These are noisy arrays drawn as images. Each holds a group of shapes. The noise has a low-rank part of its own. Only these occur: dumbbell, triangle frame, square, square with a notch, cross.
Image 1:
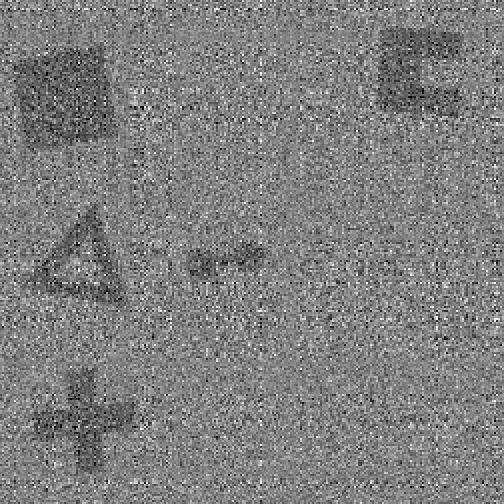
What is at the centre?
dumbbell
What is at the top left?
square
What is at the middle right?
nothing
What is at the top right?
square with a notch
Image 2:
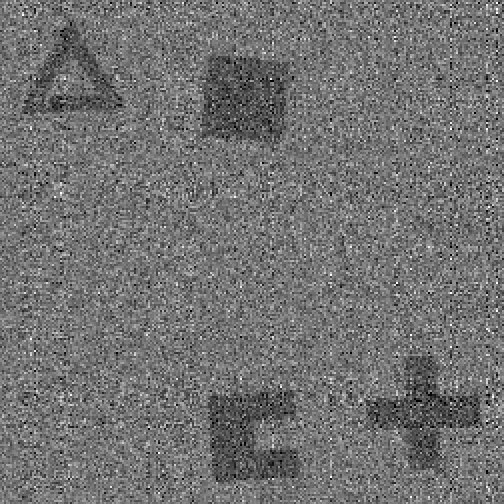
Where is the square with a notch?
bottom middle
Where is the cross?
bottom right
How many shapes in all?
4
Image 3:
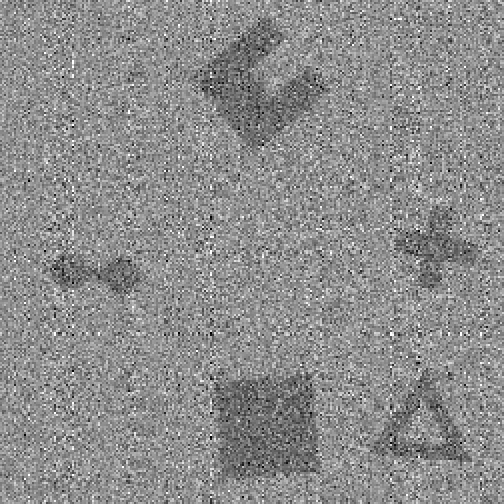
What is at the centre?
nothing
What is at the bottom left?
nothing
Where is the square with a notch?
top middle
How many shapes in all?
5
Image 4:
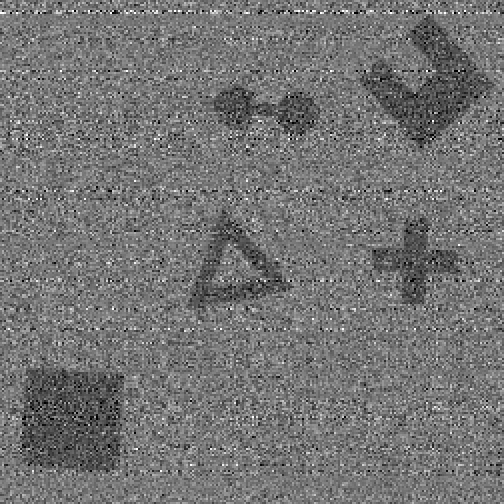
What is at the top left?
nothing
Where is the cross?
middle right
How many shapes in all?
5
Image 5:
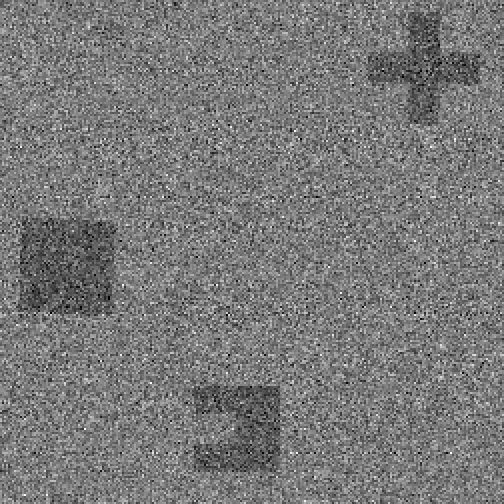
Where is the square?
middle left
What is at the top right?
cross
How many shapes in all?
3
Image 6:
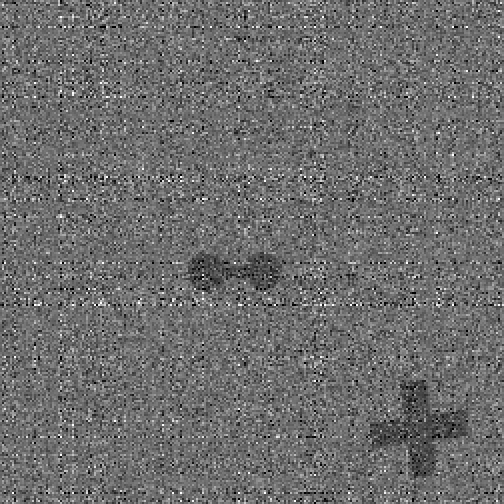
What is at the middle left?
nothing
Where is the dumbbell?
centre
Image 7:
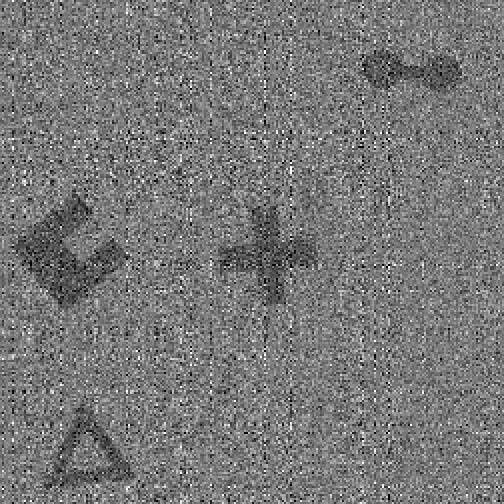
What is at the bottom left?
triangle frame
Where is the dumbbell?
top right
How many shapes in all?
4
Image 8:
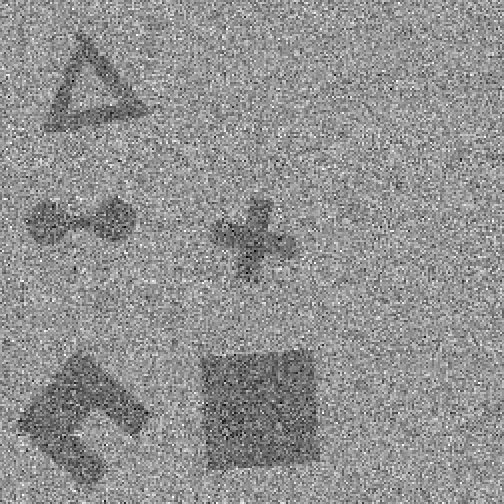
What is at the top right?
nothing
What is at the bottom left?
square with a notch
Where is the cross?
centre
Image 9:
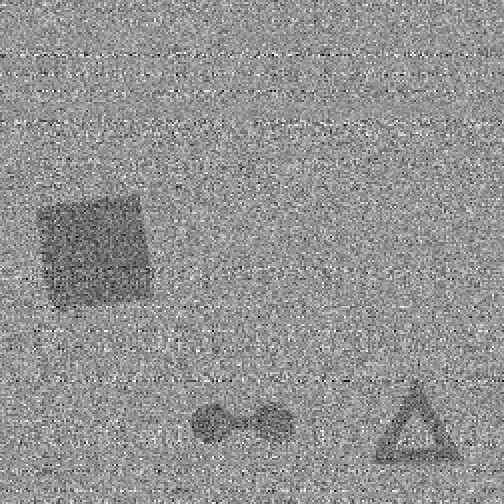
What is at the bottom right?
triangle frame
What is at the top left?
nothing
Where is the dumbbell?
bottom middle
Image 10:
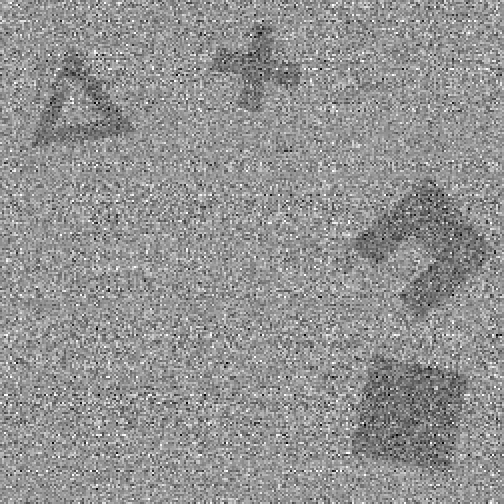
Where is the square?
bottom right
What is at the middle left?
nothing
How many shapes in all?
4
